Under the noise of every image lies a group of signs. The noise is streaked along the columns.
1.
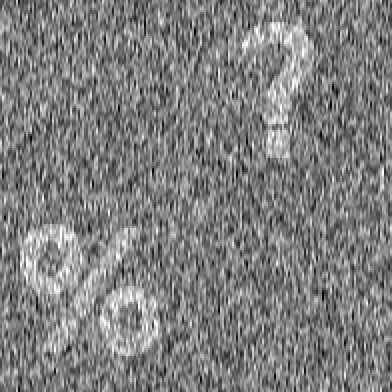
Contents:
top right: question mark; bottom left: percent sign
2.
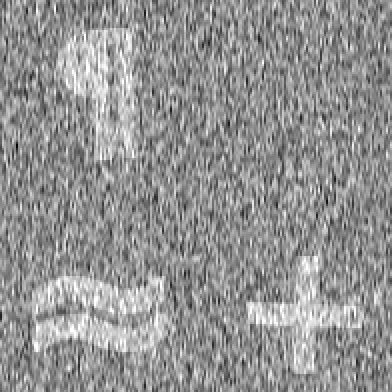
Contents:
top left: pilcrow; bottom left: approximately sign; bottom right: plus sign
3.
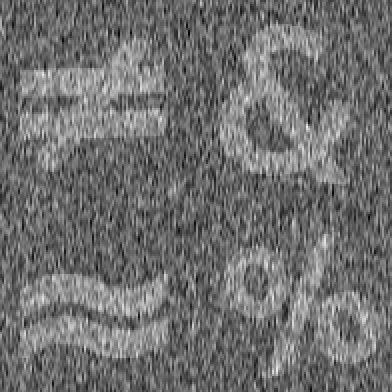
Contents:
top left: not-equal sign; top right: ampersand; bottom left: approximately sign; bottom right: percent sign
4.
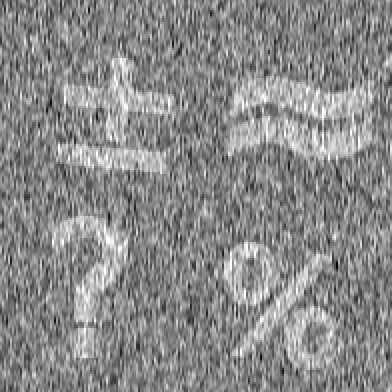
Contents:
top left: plus-minus sign; top right: approximately sign; bottom left: question mark; bottom right: percent sign
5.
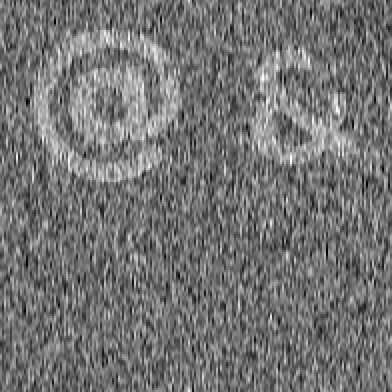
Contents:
top left: at sign; top right: ampersand
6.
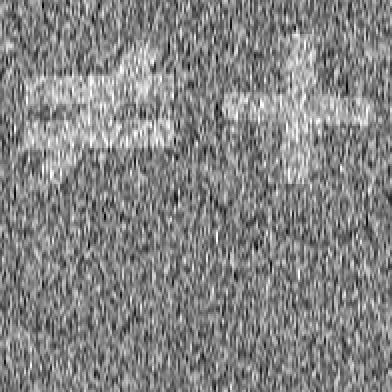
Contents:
top left: not-equal sign; top right: plus sign
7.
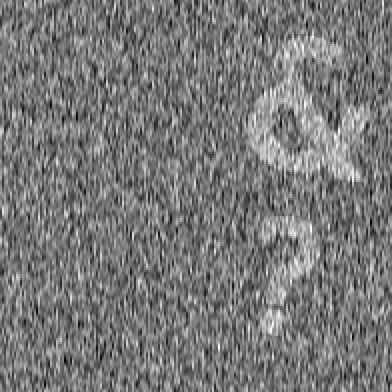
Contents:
top right: ampersand; bottom right: question mark
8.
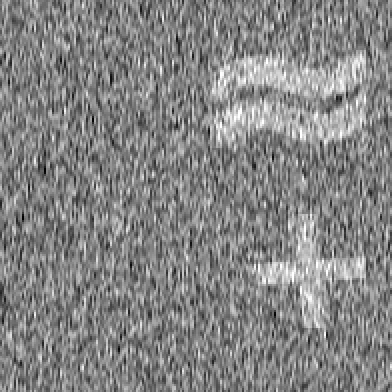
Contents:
top right: approximately sign; bottom right: plus sign
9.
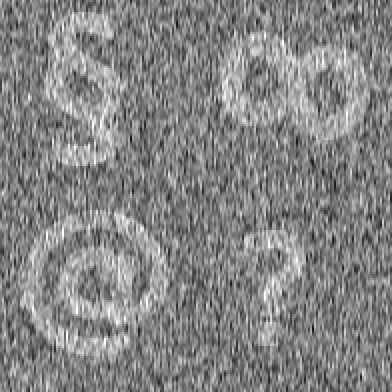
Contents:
top left: section sign; top right: infinity sign; bottom left: at sign; bottom right: question mark
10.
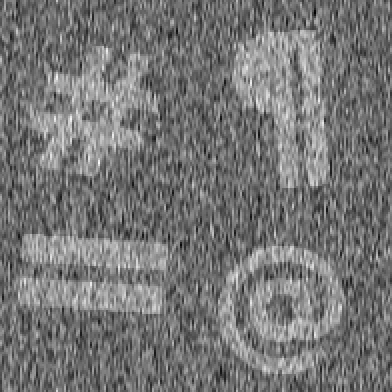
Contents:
top left: hash sign; top right: pilcrow; bottom left: equals sign; bottom right: at sign
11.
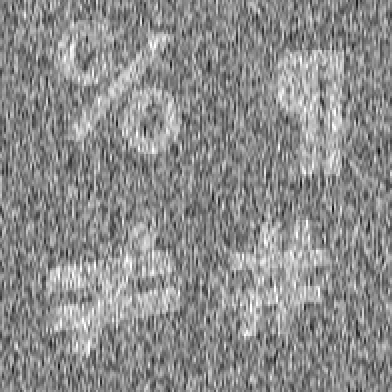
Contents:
top left: percent sign; top right: pilcrow; bottom left: not-equal sign; bottom right: hash sign
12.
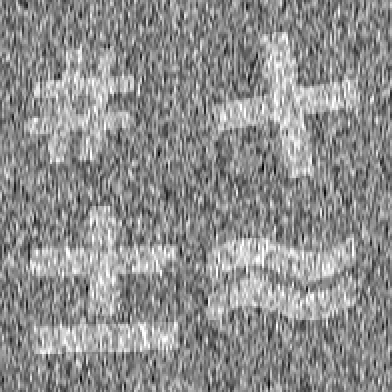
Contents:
top left: hash sign; top right: plus sign; bottom left: plus-minus sign; bottom right: approximately sign
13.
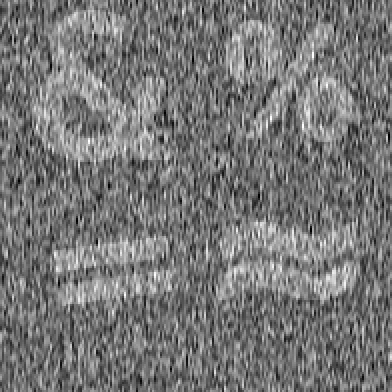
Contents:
top left: ampersand; top right: percent sign; bottom left: equals sign; bottom right: approximately sign
